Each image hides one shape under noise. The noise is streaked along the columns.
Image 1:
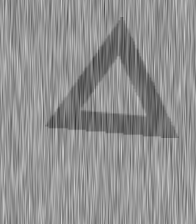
triangle frame
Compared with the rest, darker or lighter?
darker
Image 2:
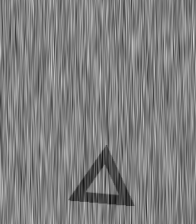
triangle frame
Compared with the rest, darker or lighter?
darker
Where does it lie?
bottom middle
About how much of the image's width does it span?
a third
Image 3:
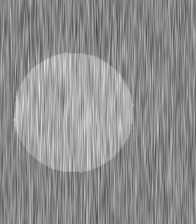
disc
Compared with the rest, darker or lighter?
lighter
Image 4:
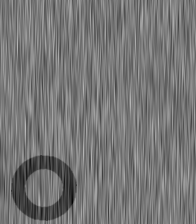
ring
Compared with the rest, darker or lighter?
darker
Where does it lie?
bottom left
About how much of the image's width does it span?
a third
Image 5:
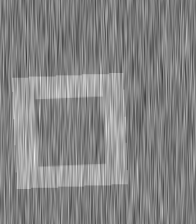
square frame
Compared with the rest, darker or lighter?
lighter
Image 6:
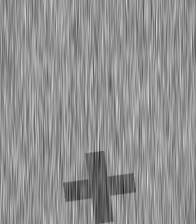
cross
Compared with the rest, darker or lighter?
darker
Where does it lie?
bottom middle
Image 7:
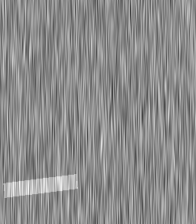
bar
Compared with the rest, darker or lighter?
lighter
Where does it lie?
bottom left
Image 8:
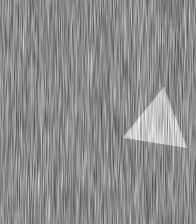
triangle
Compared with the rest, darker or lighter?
lighter
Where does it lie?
middle right
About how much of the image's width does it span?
a third
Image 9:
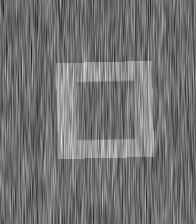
square frame
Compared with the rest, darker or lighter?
lighter
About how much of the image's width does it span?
half
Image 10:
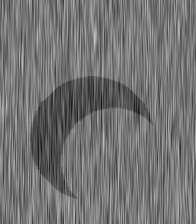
crescent
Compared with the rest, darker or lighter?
darker
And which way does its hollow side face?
down and right
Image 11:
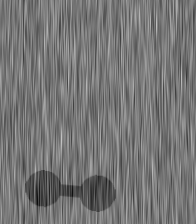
dumbbell
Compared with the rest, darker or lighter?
darker
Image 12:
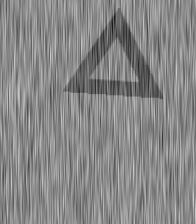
triangle frame
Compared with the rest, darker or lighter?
darker
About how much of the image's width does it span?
half
